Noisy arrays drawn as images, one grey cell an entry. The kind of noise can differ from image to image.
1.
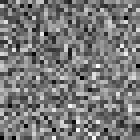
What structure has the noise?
independent entries
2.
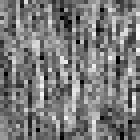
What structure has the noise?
streaked along the columns
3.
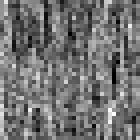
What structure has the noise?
streaked along the columns
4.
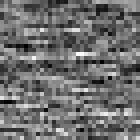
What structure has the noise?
streaked along the rows
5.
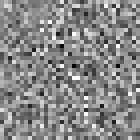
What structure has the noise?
low rank plus noise
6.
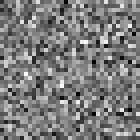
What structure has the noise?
independent entries
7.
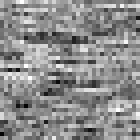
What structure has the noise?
streaked along the rows
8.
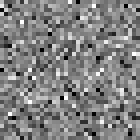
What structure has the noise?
heavy tails
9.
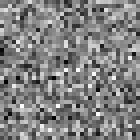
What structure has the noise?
independent entries
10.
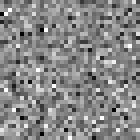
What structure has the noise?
heavy tails
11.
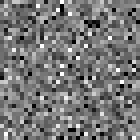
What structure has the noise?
heavy tails
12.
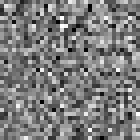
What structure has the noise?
low rank plus noise
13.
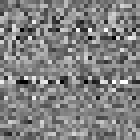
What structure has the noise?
rows of uneven size
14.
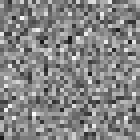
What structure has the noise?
independent entries
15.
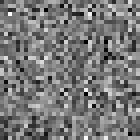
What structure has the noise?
low rank plus noise
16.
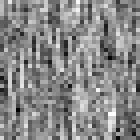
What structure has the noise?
streaked along the columns
